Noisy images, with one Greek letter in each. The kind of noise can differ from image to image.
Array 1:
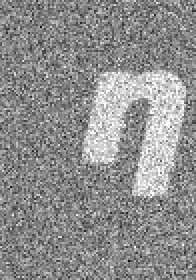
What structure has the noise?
independent entries
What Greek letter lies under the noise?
eta
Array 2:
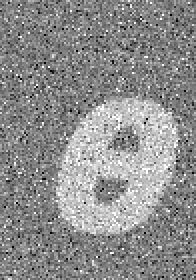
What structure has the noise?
heavy tails
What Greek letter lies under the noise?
theta
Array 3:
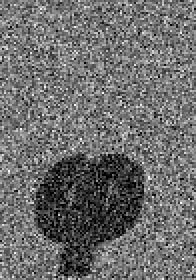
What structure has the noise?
independent entries
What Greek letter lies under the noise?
phi
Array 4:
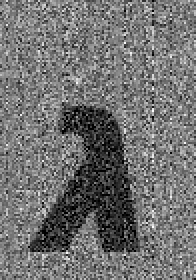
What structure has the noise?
columns of uneven size
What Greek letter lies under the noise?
lambda
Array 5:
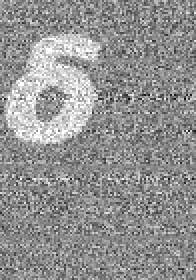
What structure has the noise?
rows of uneven size
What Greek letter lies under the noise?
delta
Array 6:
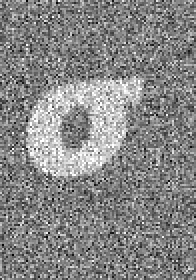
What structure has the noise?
low rank plus noise
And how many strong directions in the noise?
one
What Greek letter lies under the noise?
sigma
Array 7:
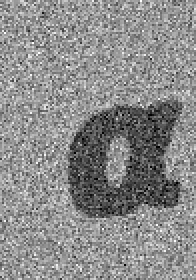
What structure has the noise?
independent entries
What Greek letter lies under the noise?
alpha
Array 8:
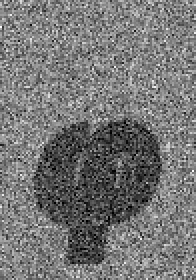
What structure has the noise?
independent entries
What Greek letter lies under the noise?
phi
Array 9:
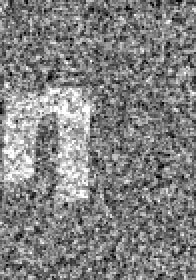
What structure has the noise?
blotchy
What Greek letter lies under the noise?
eta
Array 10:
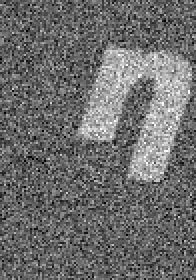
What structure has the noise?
independent entries
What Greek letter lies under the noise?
eta
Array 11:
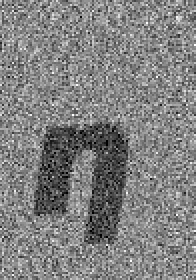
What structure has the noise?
low rank plus noise
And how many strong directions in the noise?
one
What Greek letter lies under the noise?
eta
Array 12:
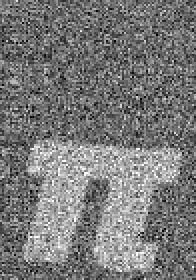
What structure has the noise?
low rank plus noise
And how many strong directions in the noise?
three or four
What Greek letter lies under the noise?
pi
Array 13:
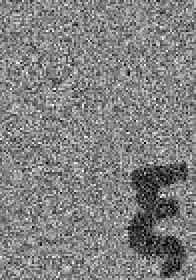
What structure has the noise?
low rank plus noise
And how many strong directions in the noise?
five to eight
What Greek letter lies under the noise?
xi
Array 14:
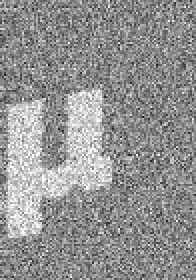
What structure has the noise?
low rank plus noise
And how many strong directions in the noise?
three or four
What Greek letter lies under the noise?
mu
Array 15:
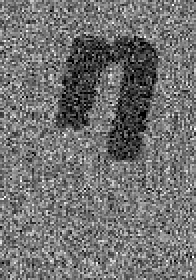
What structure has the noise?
low rank plus noise
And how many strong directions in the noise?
one
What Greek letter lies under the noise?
eta
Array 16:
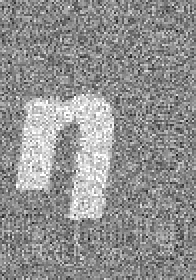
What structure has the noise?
low rank plus noise
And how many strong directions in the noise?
two
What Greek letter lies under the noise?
eta
